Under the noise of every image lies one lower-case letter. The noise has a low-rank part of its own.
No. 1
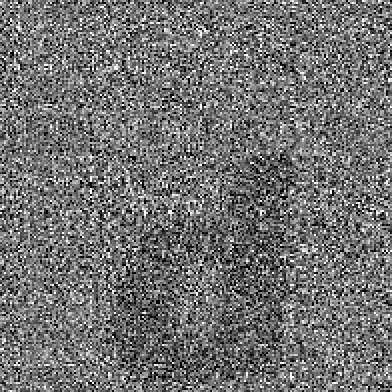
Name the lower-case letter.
d
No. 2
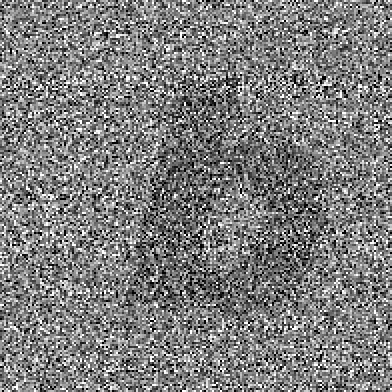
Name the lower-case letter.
b
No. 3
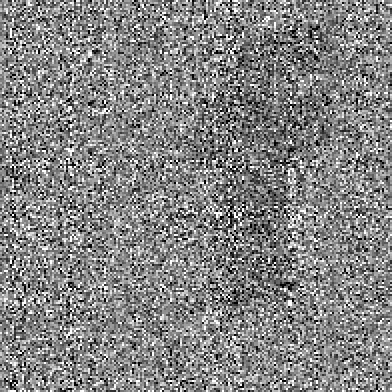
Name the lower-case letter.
f
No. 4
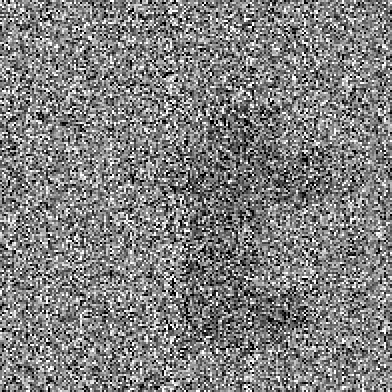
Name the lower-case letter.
t
